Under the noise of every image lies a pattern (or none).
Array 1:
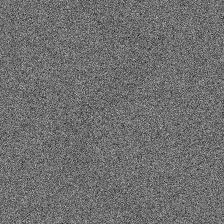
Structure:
a wavy band
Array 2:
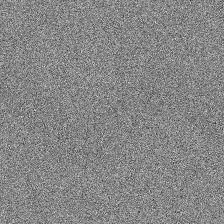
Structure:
a wavy band
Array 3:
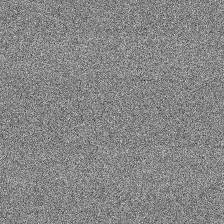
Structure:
horizontal stripes
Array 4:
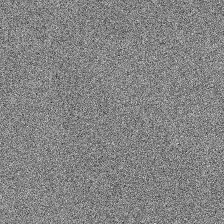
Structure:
spokes from one point
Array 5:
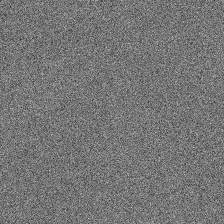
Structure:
spokes from one point
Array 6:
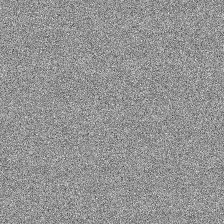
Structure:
horizontal stripes
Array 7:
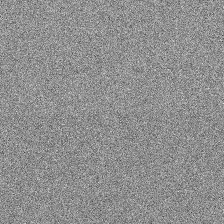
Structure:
a sharp edge
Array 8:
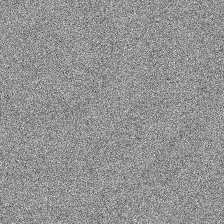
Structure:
rings round one point
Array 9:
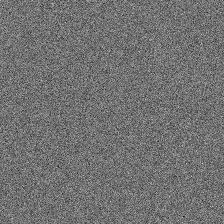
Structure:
only noise
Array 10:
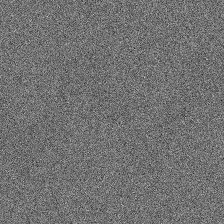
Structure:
a wavy band
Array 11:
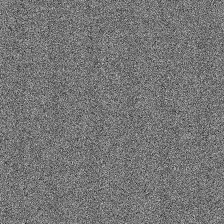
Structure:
vertical stripes
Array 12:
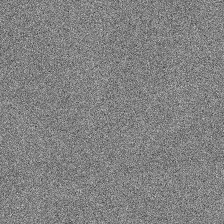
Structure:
spokes from one point
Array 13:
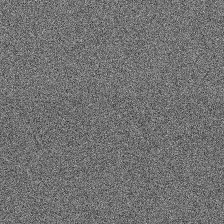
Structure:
a sharp edge
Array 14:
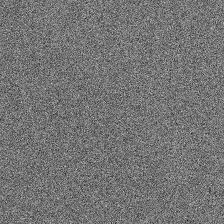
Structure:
a sharp edge
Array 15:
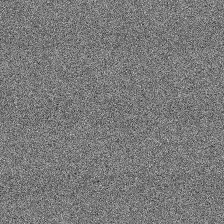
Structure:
horizontal stripes
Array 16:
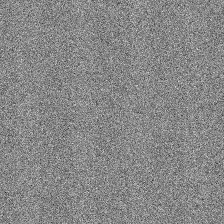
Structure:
vertical stripes
